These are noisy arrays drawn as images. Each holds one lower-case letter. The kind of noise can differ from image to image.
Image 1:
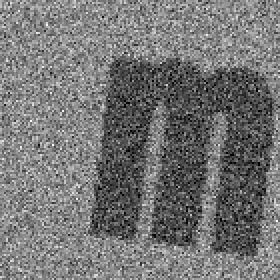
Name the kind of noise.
independent entries
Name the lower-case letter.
m
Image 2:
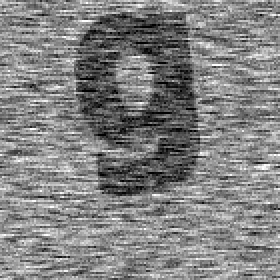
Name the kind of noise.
streaked along the rows
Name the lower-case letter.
g
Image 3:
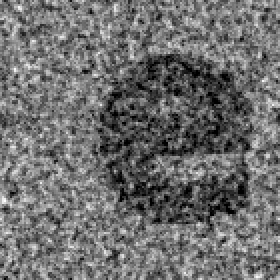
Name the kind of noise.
blotchy
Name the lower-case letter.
e
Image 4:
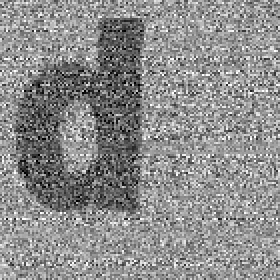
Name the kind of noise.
rows of uneven size
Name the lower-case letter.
d
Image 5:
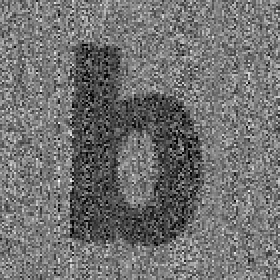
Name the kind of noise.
columns of uneven size
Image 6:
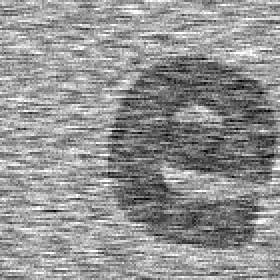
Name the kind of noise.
streaked along the rows
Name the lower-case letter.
e
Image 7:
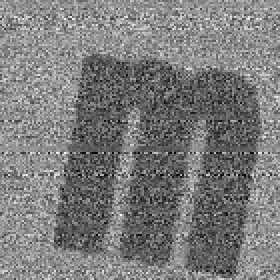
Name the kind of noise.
rows of uneven size
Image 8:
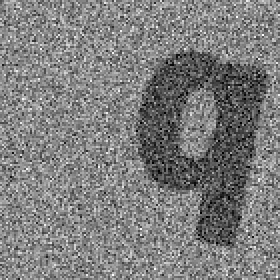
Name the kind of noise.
independent entries
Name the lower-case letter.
q
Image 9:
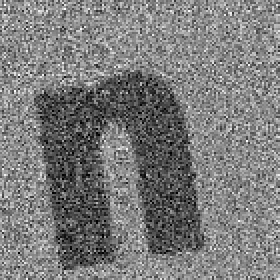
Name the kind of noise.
low rank plus noise
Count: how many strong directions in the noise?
five to eight
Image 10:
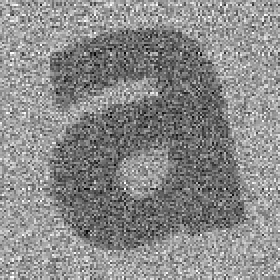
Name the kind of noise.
low rank plus noise
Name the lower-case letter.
a
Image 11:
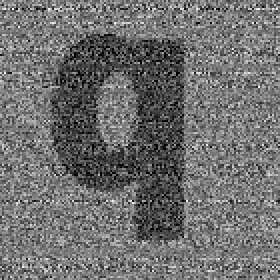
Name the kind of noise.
rows of uneven size
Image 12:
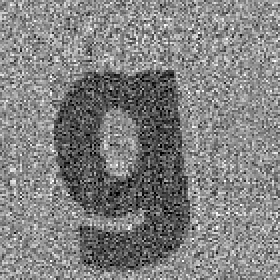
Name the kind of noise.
low rank plus noise
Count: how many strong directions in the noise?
three or four
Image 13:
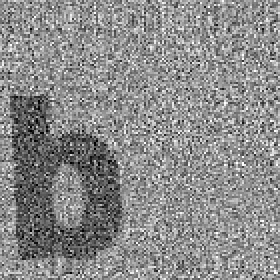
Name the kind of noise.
low rank plus noise
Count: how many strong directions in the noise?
five to eight
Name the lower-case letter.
b
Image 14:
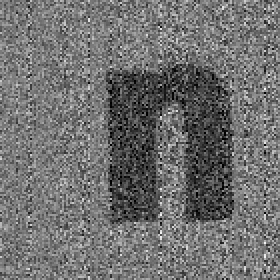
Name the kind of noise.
columns of uneven size
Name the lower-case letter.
n
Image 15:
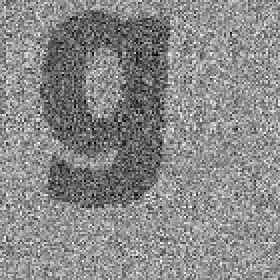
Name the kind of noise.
low rank plus noise
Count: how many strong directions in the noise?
one
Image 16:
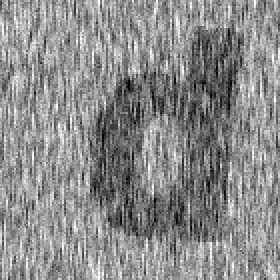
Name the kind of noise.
streaked along the columns
